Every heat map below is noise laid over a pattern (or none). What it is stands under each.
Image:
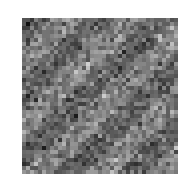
diagonal stripes
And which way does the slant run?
bottom left to top right
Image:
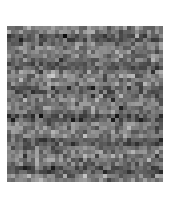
horizontal stripes
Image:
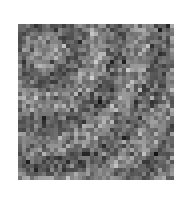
rings round one point
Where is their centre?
top left
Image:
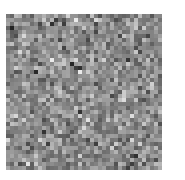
only noise
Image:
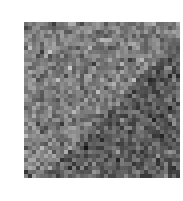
a sharp edge
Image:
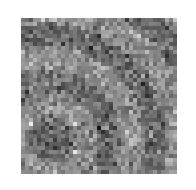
rings round one point
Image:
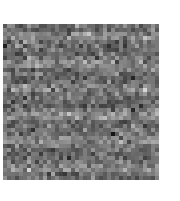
horizontal stripes
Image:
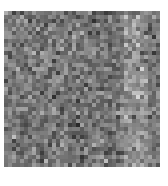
one vertical stripe
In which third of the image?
right
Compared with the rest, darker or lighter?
lighter
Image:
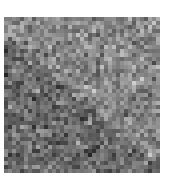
a sharp edge
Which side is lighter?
top right
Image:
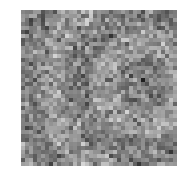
rings round one point
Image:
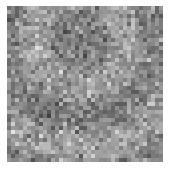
rings round one point
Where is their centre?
top middle
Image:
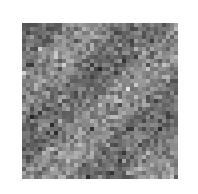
diagonal stripes
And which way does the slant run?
bottom left to top right
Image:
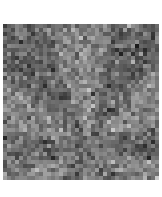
spokes from one point
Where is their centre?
bottom middle
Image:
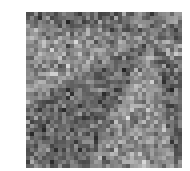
spokes from one point
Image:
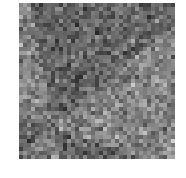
spokes from one point
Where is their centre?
bottom left
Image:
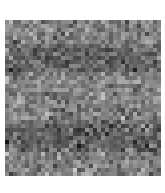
horizontal stripes
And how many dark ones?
2
